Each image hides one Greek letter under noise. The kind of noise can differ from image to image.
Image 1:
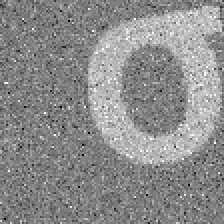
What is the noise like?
heavy tails
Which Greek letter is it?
sigma
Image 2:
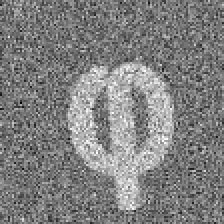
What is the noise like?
low rank plus noise
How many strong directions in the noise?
two
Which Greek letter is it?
phi
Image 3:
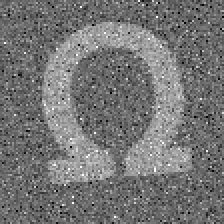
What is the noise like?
heavy tails
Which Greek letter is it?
omega
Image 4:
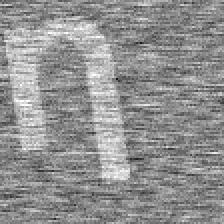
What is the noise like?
streaked along the rows
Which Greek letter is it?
eta
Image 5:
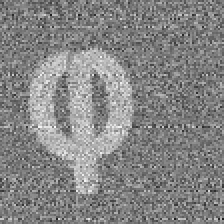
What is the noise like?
rows of uneven size
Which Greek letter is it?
phi
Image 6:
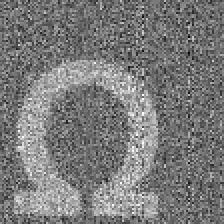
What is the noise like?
columns of uneven size
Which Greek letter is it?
omega
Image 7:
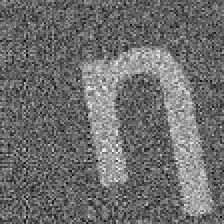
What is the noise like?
low rank plus noise
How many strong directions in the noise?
one
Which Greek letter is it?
eta
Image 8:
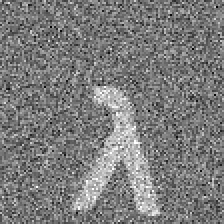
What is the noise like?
independent entries
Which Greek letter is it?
lambda
